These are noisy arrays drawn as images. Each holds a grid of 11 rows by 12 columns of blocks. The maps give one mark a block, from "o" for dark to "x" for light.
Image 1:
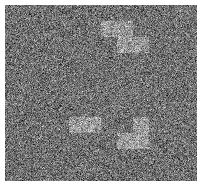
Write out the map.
o o o o o o o o o o o o
o o o o o o x x o o o o
o o o o o o o x x o o o
o o o o o o o o o o o o
o o o o o o o o o o o o
o o o o o o o o o o o o
o o o o o o o o o o o o
o o o o x x o o x o o o
o o o o o o o x x o o o
o o o o o o o o o o o o
o o o o o o o o o o o o
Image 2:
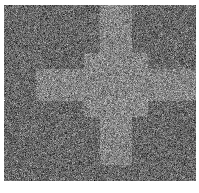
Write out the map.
o o o o o o x x o o o o
o o o o o o x x o o o o
o o o o o o x x o o o o
o o o o o x x x x o o o
o o x x x x x x x x x x
o o x x x x x x x x x x
o o o o o x x x x o o o
o o o o o o x x o o o o
o o o o o o x x o o o o
o o o o o o x x o o o o
o o o o o o o o o o o o
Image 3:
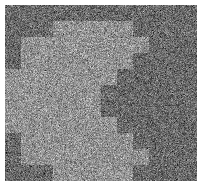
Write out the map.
o o o o o o o o o o o o
o o o x x x x x o o o o
o x x x x x x x x o o o
o x x x x x x x o o o o
x x x x x x x o o o o o
x x x x x x o o o o o o
x x x x x x o o o o o o
x x x x x x x o o o o o
o x x x x x x x o o o o
o x x x x x x x x o o o
o o o x x x x x o o o o
